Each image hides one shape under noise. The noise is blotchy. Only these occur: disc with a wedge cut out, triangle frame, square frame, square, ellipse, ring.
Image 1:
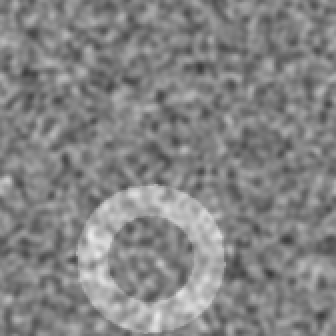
ring
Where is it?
bottom middle
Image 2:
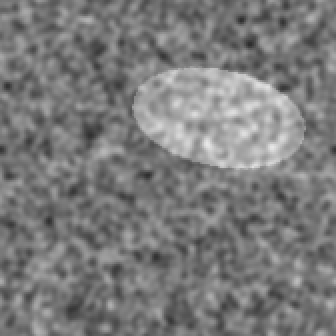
ellipse
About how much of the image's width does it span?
half
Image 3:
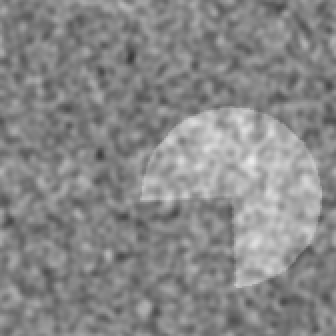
disc with a wedge cut out
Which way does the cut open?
down and left
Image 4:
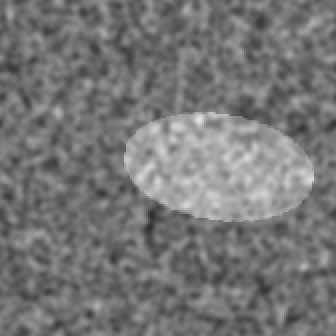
ellipse
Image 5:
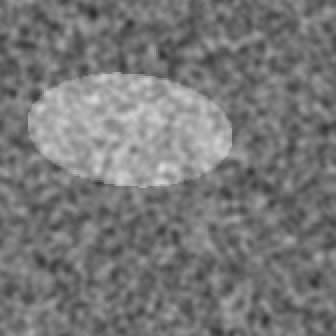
ellipse
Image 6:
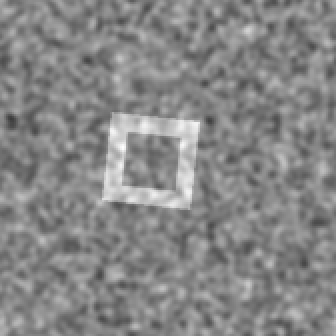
square frame
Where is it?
centre
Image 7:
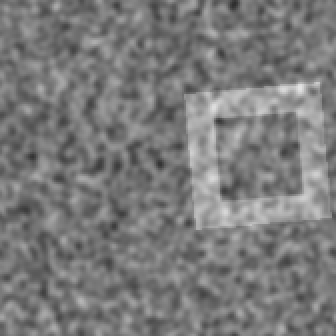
square frame
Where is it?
middle right
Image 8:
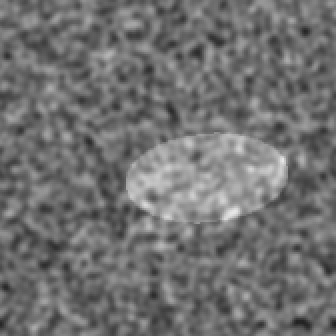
ellipse
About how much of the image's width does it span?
half
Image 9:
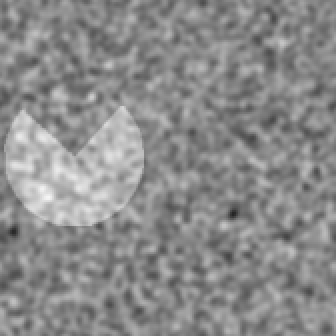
disc with a wedge cut out
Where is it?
middle left
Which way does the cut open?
up
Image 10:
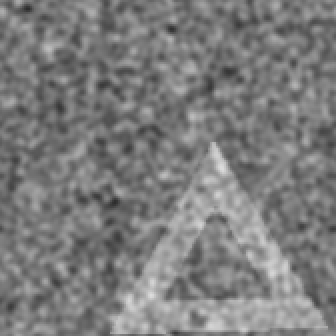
triangle frame
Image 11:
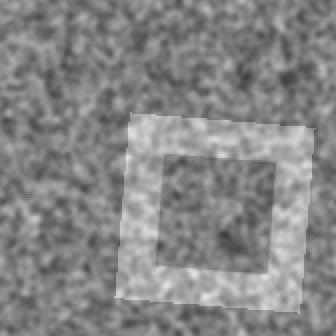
square frame
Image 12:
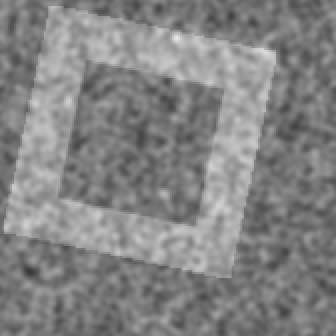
square frame
